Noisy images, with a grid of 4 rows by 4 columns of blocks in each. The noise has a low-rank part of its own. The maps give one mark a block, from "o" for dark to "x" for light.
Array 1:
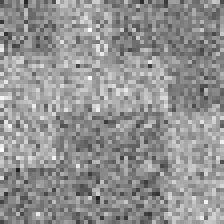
o x o o
x x x o
x o o x
o o o x
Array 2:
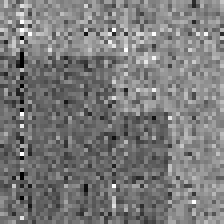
x x x x
o o x x
o o o x
o o o x
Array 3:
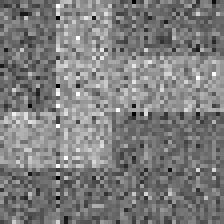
o x o o
o x x x
x x o o
o o o o
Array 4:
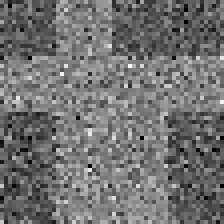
o x o o
x x x x
o x x o
o x x o
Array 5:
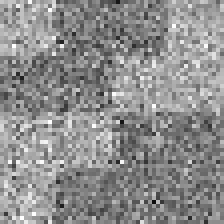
x o o x
o o x x
x x o o
x o o o
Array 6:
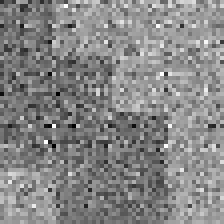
o x x x
o o x x
o o o x
x o o x
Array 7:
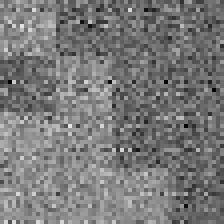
x o o o
o x o o
x x o o
x x x o
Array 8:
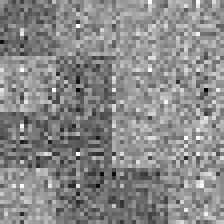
o x x x
x o x x
o o x x
x o o x
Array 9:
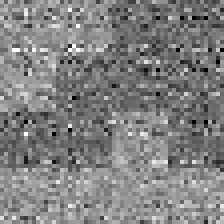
x x o o
x o o o
o o x o
x x x x
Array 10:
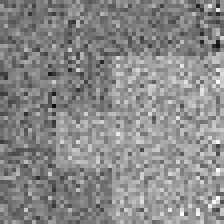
o o o o
o o x x
o x x x
o o x x
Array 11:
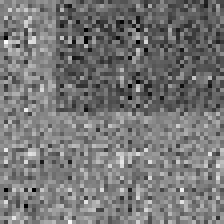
x o o o
x o o o
x x x x
x x x x
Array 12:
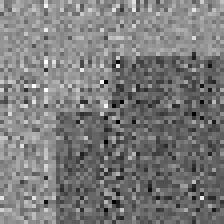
x x x x
x x o o
x o o o
x o o o
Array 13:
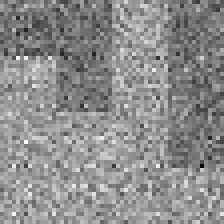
o o x o
x o x o
x x x o
x x x x
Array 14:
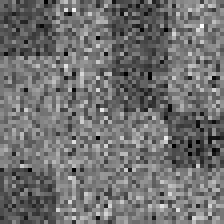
o x o x
x x o x
x x x o
o x x x
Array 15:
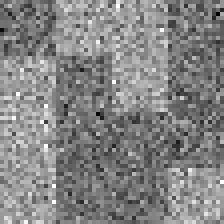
o x x o
x o x o
x o o o
x o o x
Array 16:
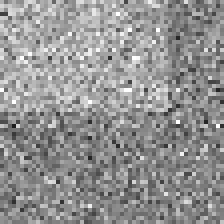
x x x o
x x x o
o o o o
o o o o
